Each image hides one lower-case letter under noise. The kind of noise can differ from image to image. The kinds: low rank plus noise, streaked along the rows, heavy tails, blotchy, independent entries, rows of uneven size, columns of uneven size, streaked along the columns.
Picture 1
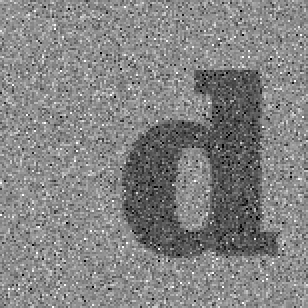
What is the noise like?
heavy tails
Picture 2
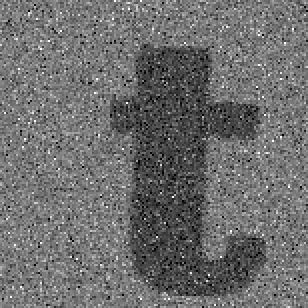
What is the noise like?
heavy tails
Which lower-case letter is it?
t
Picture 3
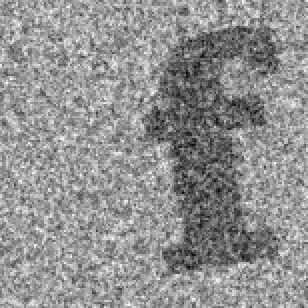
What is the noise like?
blotchy
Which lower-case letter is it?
f
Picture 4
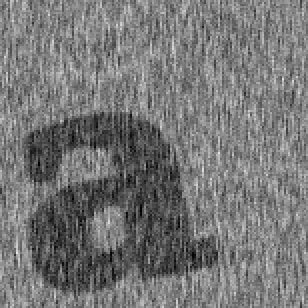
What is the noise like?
streaked along the columns
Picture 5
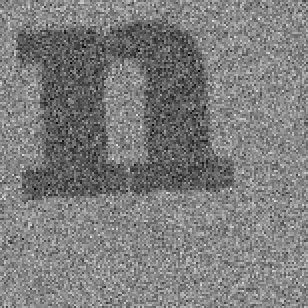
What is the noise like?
independent entries
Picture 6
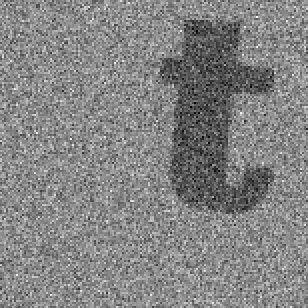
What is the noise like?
independent entries
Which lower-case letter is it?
t
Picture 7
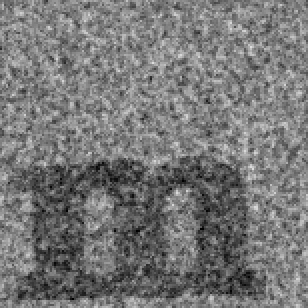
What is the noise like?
blotchy
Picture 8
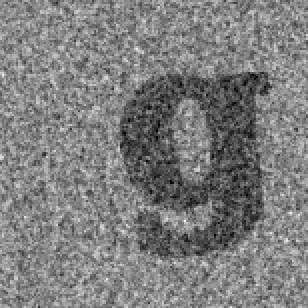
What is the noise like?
blotchy
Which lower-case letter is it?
g
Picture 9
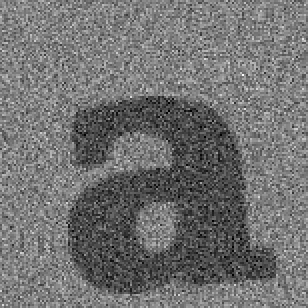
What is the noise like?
low rank plus noise
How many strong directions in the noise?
three or four
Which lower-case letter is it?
a
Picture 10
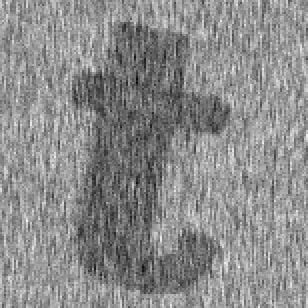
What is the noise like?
streaked along the columns
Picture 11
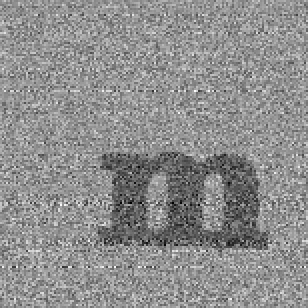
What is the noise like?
rows of uneven size
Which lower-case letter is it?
m
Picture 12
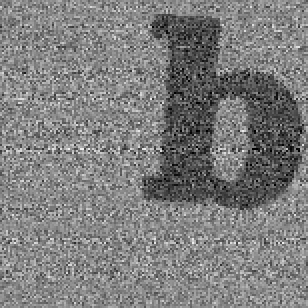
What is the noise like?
rows of uneven size
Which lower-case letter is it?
b
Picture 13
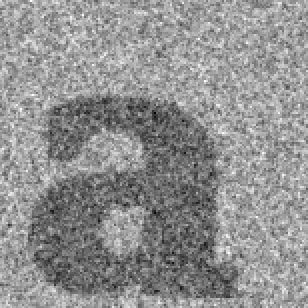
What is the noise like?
blotchy
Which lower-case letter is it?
a
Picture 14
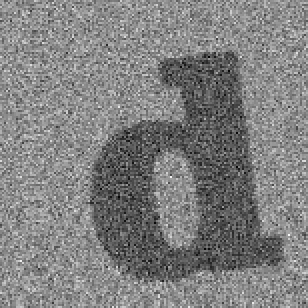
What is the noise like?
low rank plus noise
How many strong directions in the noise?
two
